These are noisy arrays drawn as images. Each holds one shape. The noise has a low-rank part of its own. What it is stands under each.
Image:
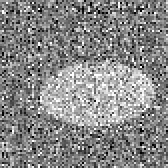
ellipse
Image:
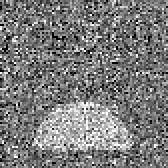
half disc
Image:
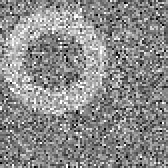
ring
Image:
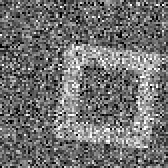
square frame
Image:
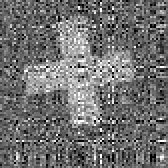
cross
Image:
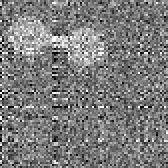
dumbbell
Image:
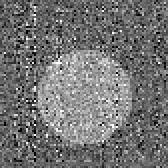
disc
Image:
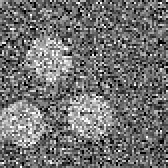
three dots
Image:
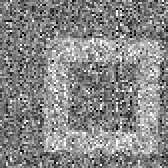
square frame
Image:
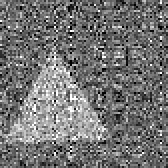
triangle
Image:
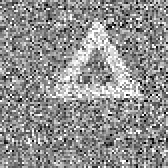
triangle frame
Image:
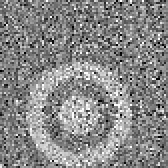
bullseye
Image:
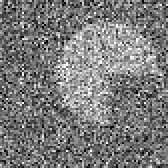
disc with a wedge cut out
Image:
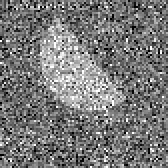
half disc
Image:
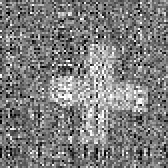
cross
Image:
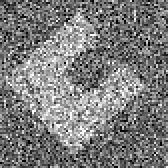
square with a notch
